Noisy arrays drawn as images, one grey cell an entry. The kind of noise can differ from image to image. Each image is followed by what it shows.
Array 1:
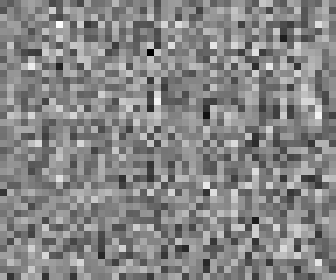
low rank plus noise
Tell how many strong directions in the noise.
three or four
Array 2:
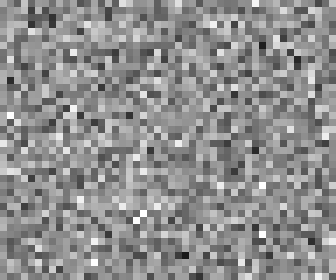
independent entries
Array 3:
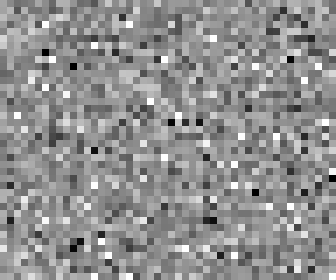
heavy tails
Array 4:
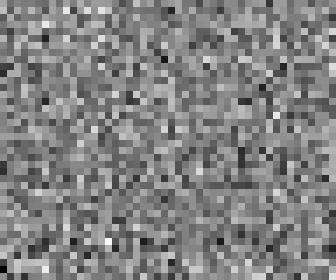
low rank plus noise
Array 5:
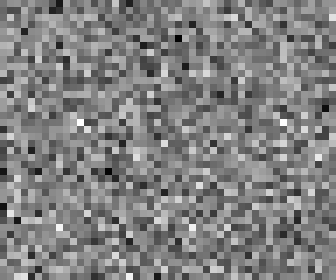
independent entries
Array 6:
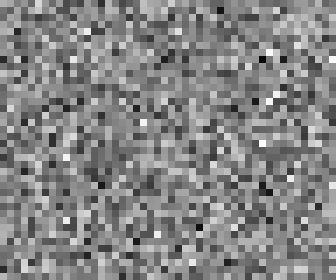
independent entries
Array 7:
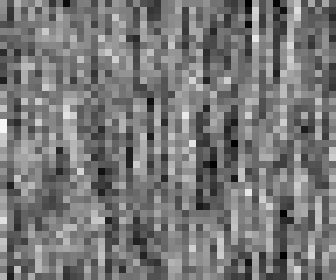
streaked along the columns
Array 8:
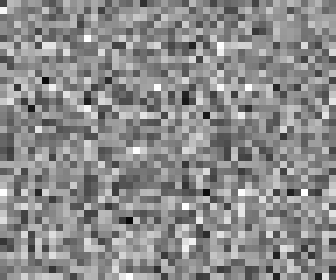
low rank plus noise
